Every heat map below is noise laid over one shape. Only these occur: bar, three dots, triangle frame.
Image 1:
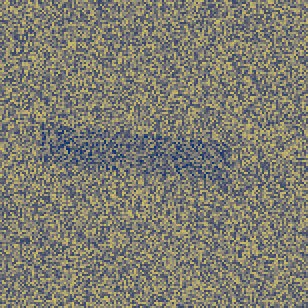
dark bar
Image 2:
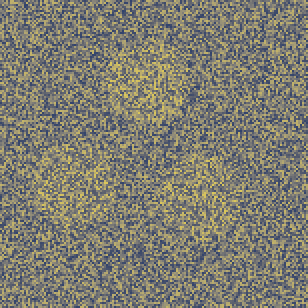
light three dots
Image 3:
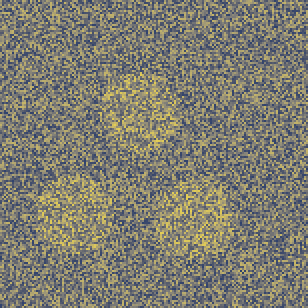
light three dots
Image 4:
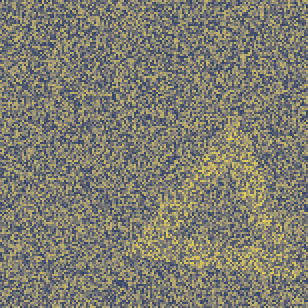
light triangle frame
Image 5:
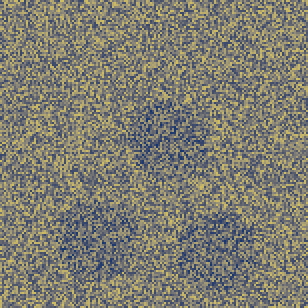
dark three dots
